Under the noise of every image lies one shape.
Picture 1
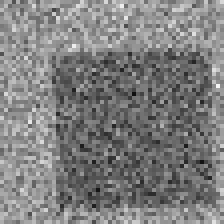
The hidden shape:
square
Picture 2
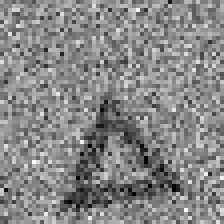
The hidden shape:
triangle frame
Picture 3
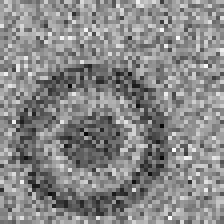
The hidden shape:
bullseye
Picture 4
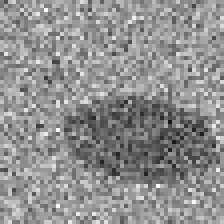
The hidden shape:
ellipse
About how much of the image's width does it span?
two thirds
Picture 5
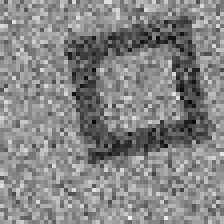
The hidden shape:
square frame
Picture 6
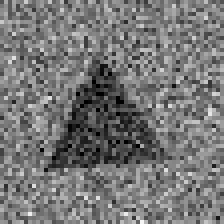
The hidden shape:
triangle
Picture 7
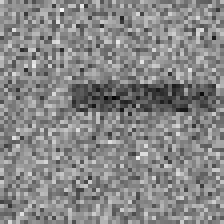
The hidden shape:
bar
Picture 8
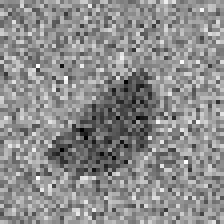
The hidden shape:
half disc
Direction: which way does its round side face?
down and right
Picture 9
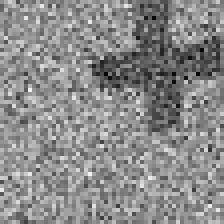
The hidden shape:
cross
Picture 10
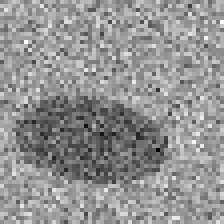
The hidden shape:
ellipse
